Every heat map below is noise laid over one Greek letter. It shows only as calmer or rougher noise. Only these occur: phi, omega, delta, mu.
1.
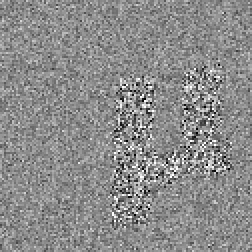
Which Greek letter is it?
mu
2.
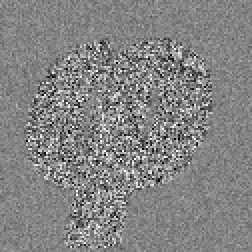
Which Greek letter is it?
phi
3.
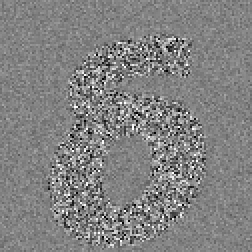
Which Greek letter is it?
delta
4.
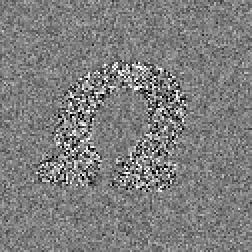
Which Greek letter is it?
omega
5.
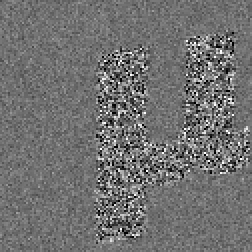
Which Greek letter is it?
mu
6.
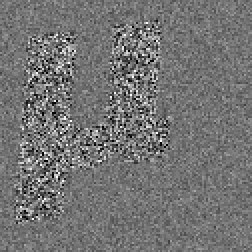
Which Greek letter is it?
mu
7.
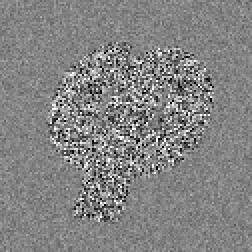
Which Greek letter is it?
phi
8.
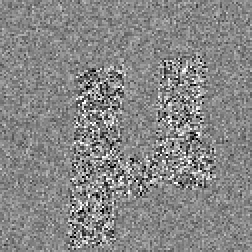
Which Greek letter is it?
mu
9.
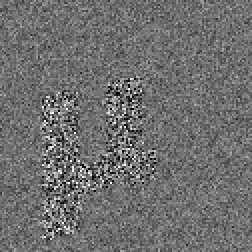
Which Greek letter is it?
mu
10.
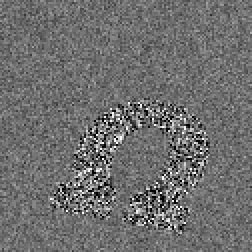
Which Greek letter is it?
omega
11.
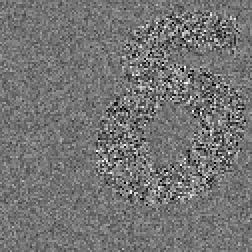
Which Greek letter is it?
delta
